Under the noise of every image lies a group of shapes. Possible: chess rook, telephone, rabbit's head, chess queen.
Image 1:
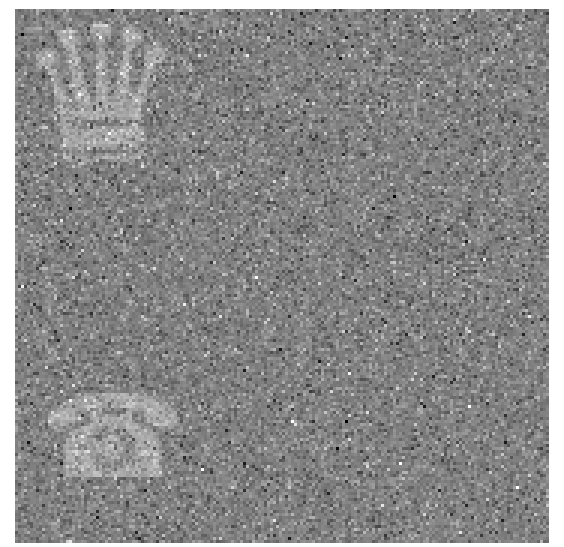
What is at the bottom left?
telephone
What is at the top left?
chess queen
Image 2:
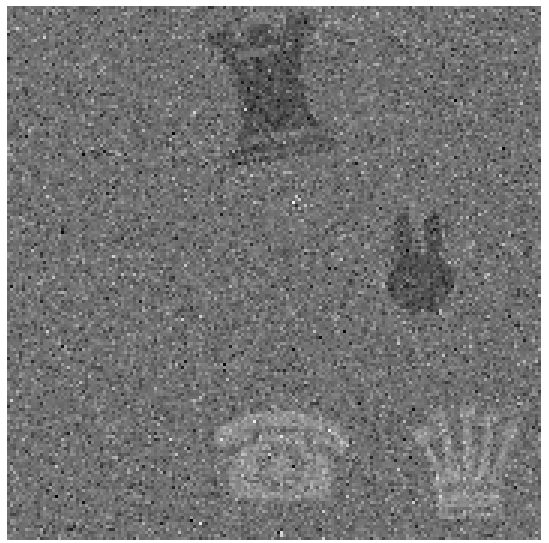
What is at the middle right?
rabbit's head
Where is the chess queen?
bottom right
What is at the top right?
nothing
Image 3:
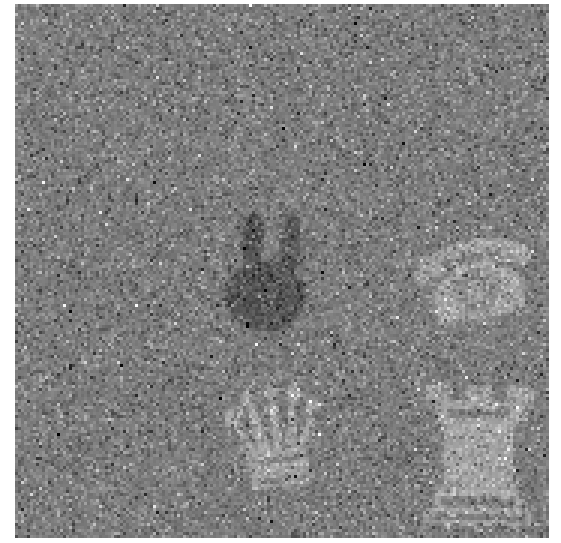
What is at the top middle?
nothing
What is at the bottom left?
nothing
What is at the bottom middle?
chess queen
